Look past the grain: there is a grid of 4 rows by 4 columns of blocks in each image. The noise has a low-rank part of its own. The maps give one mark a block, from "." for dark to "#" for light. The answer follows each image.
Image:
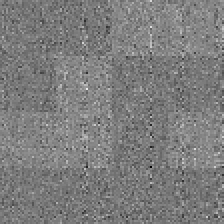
..##
.#..
##.#
....
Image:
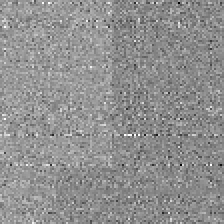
##..
##..
##..
#...
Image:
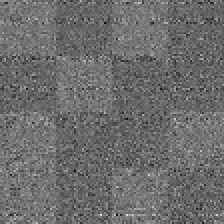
#.#.
.#..
#..#
#.#.
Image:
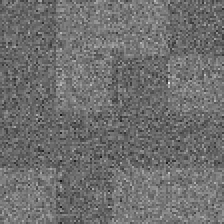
.##.
.#.#
....
#.##
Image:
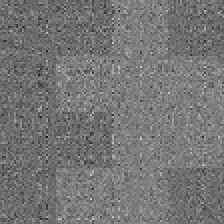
..#.
.###
..##
.##.
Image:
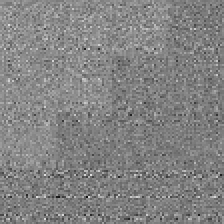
###.
##..
#...
....
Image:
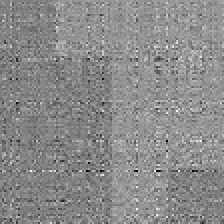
.###
..##
..##
..#.
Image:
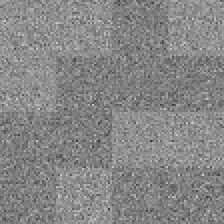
##.#
#...
..##
.#..
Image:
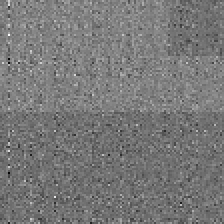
###.
####
....
....
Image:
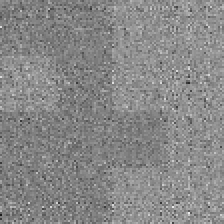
..##
#.##
...#
..##
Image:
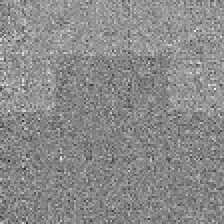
####
#..#
....
....
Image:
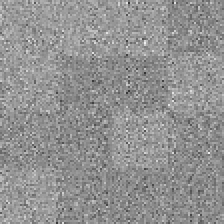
###.
#..#
..#.
#...
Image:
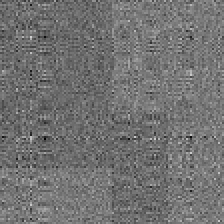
..##
..##
...#
##.#
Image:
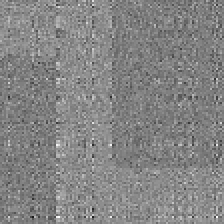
##..
.#..
.#..
.###
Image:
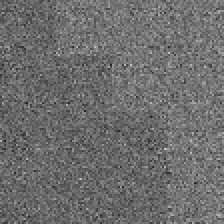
.###
..##
...#
...#
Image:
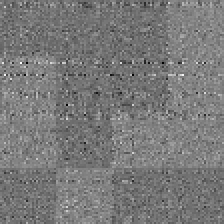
...#
#..#
#.##
.#..
